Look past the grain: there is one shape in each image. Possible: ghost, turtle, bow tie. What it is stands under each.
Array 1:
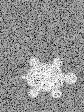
turtle
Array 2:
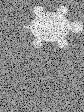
turtle
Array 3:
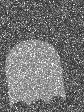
ghost
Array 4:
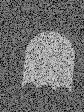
ghost
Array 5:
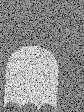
ghost
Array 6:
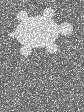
turtle
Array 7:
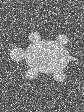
turtle
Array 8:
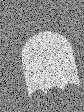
ghost
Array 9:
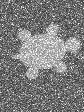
turtle
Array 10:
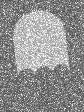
ghost
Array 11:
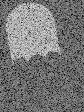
ghost
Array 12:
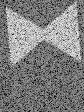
bow tie
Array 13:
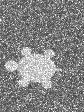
turtle
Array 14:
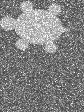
turtle
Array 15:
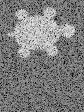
turtle
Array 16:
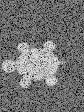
turtle
